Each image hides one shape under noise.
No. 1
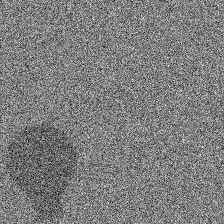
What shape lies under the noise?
light bulb
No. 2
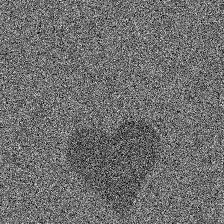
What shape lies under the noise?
heart
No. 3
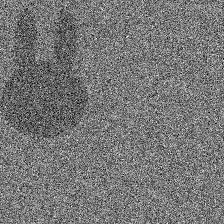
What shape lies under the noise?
rabbit's head
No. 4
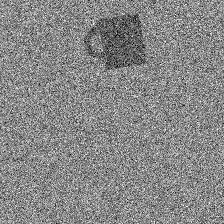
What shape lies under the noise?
cup
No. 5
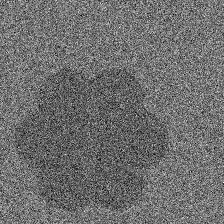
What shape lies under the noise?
flower
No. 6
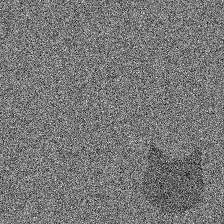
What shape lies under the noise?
cat's head
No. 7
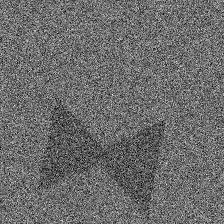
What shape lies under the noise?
bow tie
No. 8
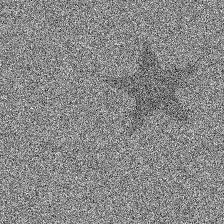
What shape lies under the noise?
star
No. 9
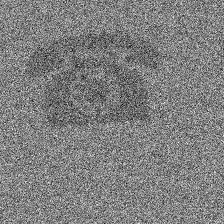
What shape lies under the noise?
telephone
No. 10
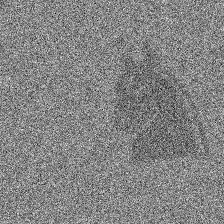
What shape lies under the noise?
chess knight
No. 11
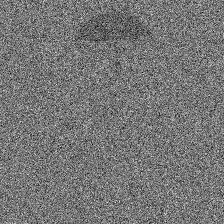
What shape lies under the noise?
umbrella
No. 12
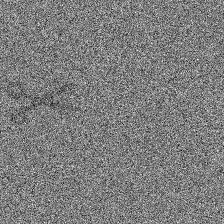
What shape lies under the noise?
pair of scissors
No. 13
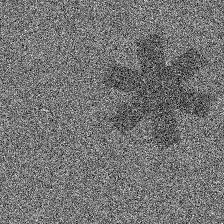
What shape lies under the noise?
asterisk
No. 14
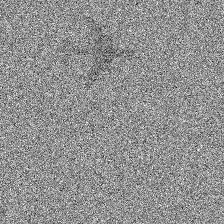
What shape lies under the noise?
airplane
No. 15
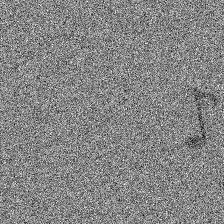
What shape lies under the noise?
musical note
